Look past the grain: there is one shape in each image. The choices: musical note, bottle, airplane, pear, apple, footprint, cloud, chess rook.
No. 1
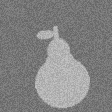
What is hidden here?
light pear
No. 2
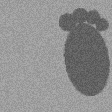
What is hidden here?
dark footprint
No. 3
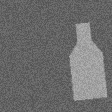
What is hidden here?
light bottle
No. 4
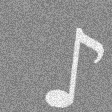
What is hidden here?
light musical note
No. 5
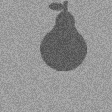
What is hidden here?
dark pear
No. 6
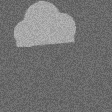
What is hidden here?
light cloud
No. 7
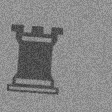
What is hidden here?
dark chess rook
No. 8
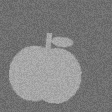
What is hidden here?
light apple
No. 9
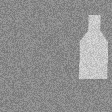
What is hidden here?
light bottle
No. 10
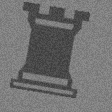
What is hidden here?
dark chess rook
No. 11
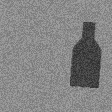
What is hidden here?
dark bottle
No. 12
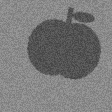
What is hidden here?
dark apple
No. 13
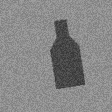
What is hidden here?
dark bottle
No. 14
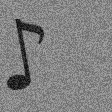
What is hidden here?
dark musical note
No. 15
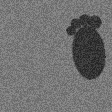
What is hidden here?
dark footprint
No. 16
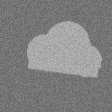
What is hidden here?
light cloud
